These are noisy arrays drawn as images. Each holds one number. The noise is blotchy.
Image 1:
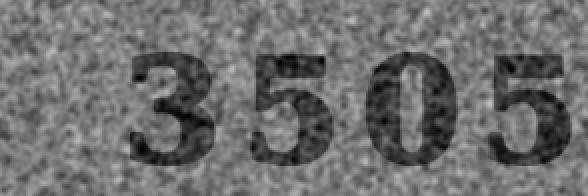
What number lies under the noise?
3505
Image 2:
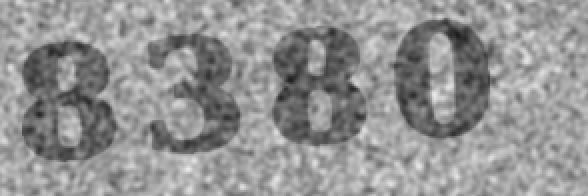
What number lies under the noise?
8380
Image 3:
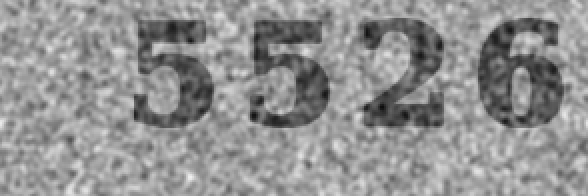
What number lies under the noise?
5526
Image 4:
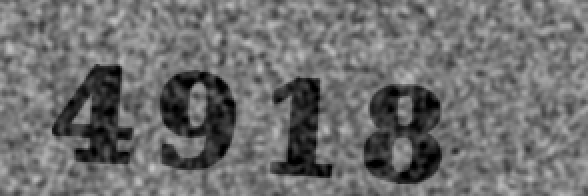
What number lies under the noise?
4918
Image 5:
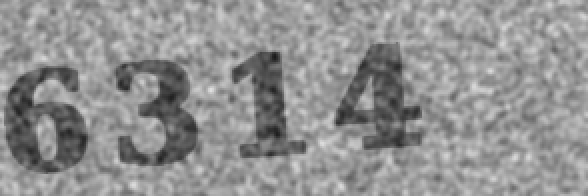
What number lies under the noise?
6314
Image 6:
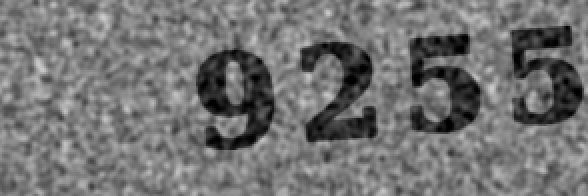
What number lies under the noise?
9255
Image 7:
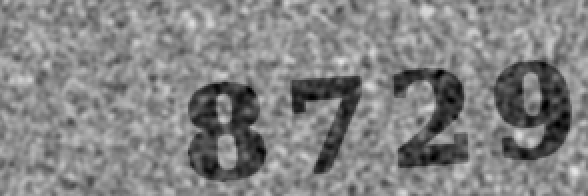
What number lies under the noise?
8729
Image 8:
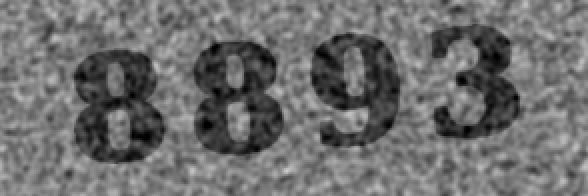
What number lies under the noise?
8893
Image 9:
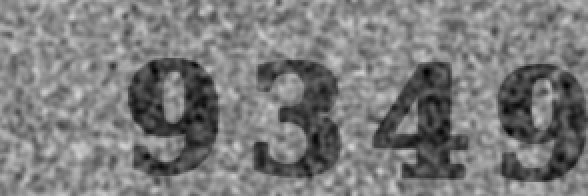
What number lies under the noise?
9349
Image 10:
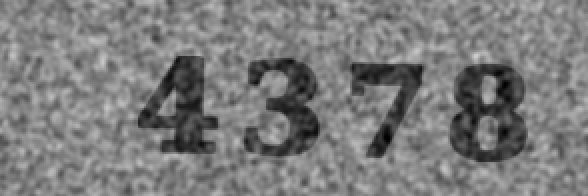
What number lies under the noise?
4378
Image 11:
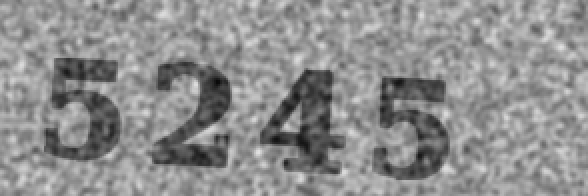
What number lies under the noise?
5245
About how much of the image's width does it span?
two thirds
